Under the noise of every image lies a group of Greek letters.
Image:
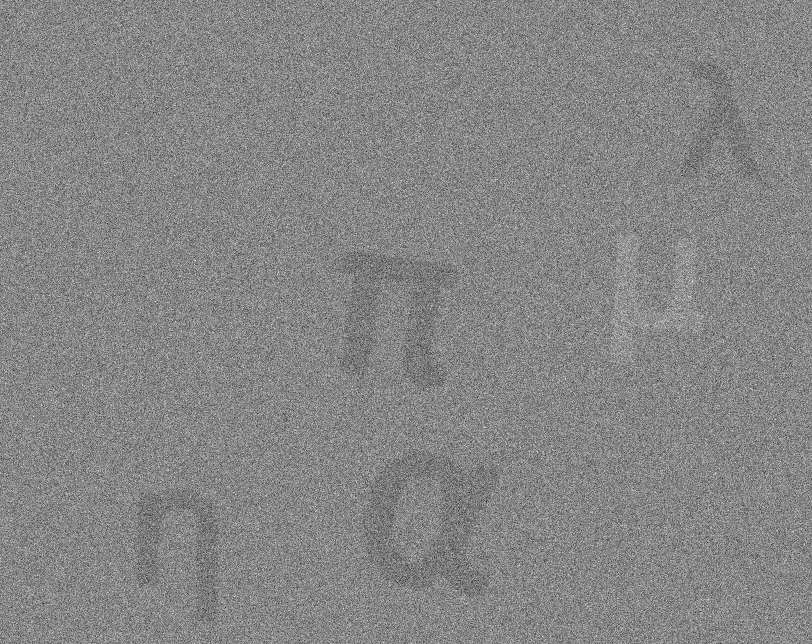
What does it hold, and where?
top right: dark lambda; centre: dark pi; middle right: light mu; bottom left: dark eta; bottom middle: dark alpha
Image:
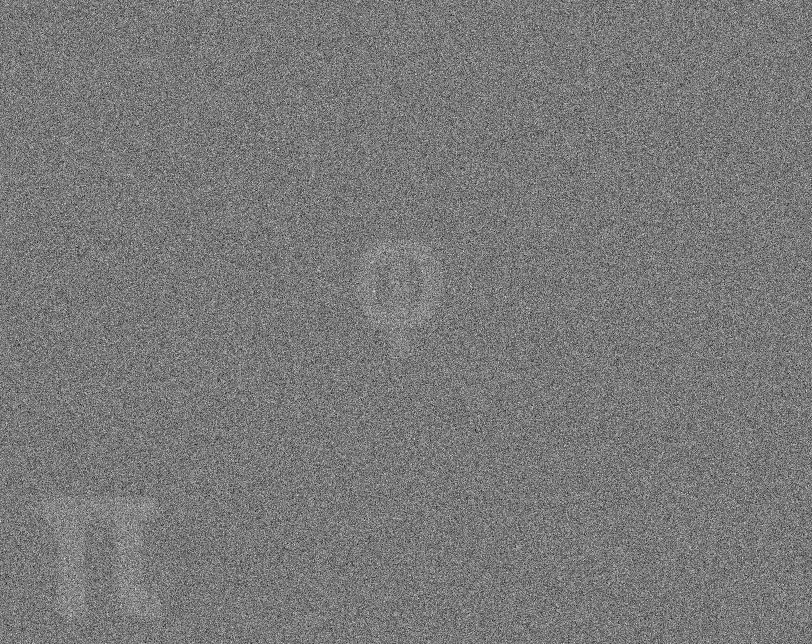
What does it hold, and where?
centre: light phi; bottom left: light pi
